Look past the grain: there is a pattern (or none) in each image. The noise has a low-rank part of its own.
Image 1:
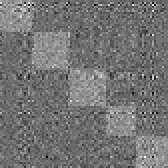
blocks along the diagonal
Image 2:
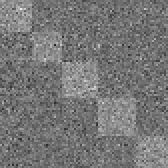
blocks along the diagonal
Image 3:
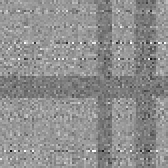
bands of rows crossing bands of columns
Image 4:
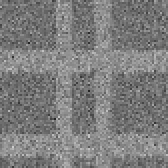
bands of rows crossing bands of columns
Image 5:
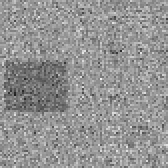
one block
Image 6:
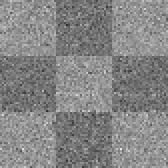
a checkerboard
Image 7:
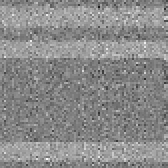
bands of rows
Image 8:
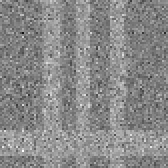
bands of rows crossing bands of columns
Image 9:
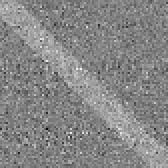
a diagonal band
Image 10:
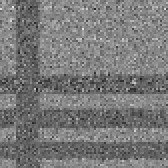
bands of rows crossing bands of columns
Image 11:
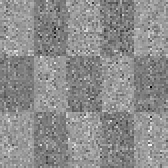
a checkerboard
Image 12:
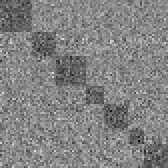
blocks along the diagonal
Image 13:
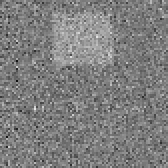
one block
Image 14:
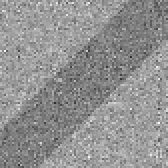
a diagonal band
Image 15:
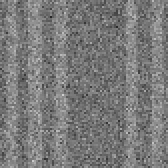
bands of columns
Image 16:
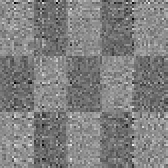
a checkerboard
